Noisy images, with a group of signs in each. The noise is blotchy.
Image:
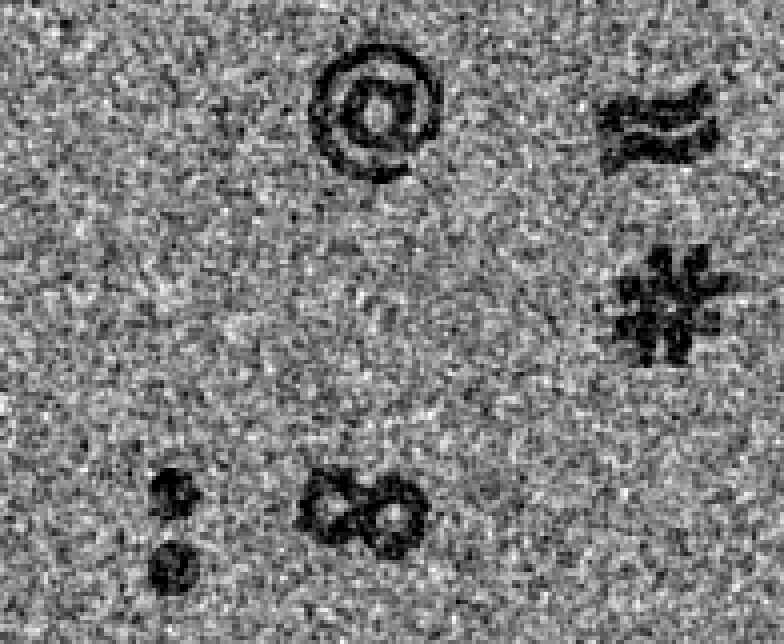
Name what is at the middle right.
hash sign
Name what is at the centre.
nothing
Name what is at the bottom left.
colon
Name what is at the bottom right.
nothing
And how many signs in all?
5
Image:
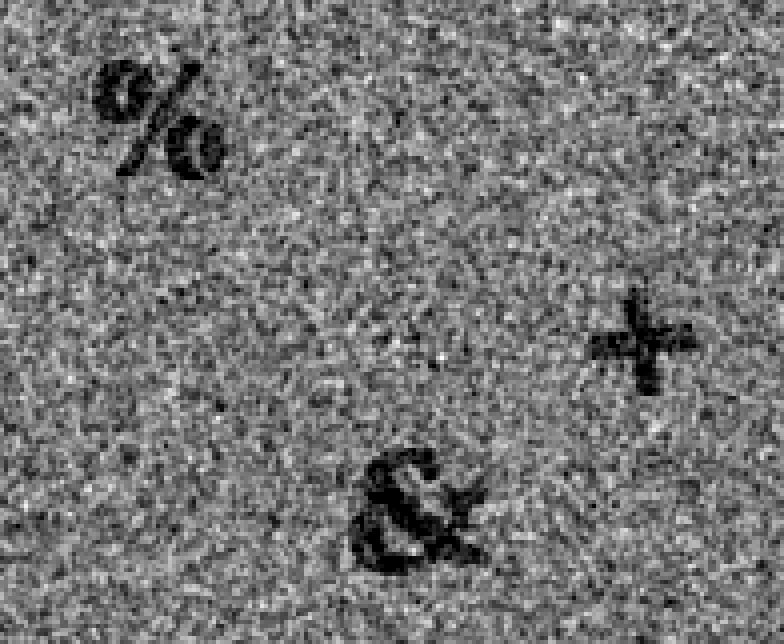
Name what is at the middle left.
nothing
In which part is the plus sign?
middle right
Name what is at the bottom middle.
ampersand
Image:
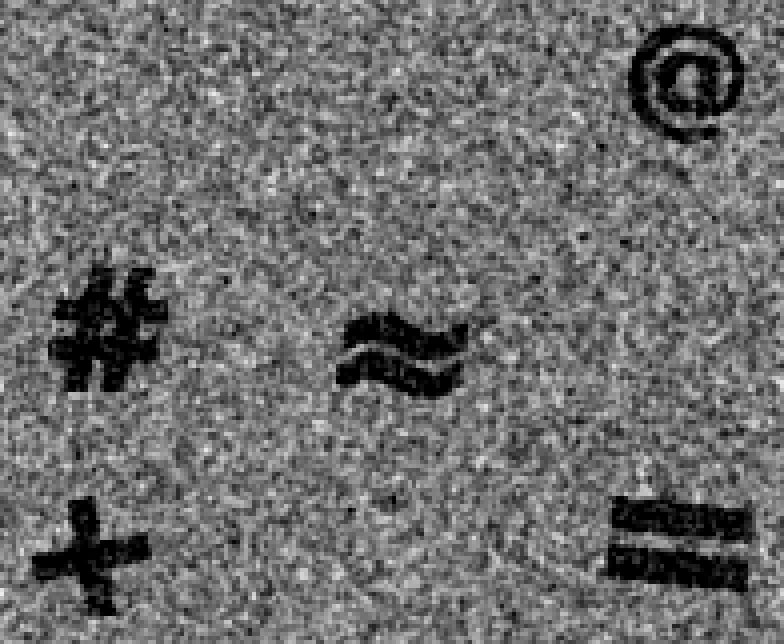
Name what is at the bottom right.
equals sign
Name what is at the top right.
at sign
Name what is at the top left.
nothing
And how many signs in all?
5
